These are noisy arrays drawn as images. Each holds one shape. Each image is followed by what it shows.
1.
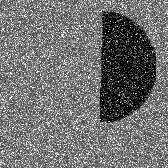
half disc
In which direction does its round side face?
right
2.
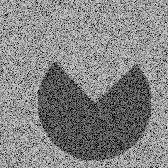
disc with a wedge cut out
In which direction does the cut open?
up
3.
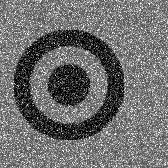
bullseye
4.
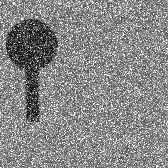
lollipop
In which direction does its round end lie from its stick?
up
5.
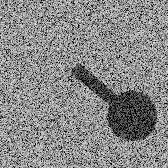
lollipop
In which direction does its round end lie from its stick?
down and right
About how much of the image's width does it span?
half
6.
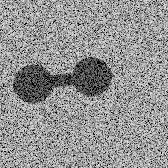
dumbbell
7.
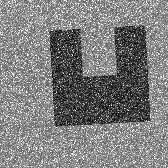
square with a notch
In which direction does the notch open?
up
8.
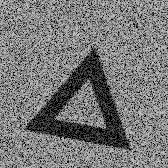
triangle frame
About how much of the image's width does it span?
two thirds
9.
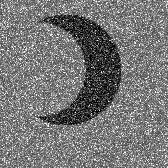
crescent
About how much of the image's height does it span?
two thirds
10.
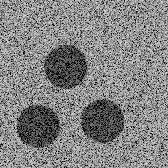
three dots
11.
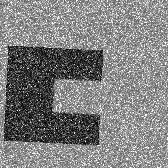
square with a notch
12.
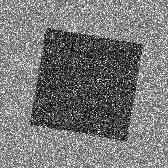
square
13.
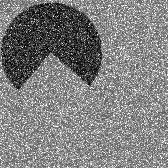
disc with a wedge cut out
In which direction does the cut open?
down
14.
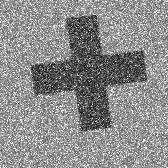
cross
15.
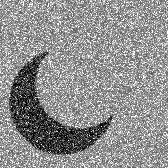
crescent
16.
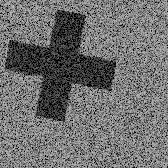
cross
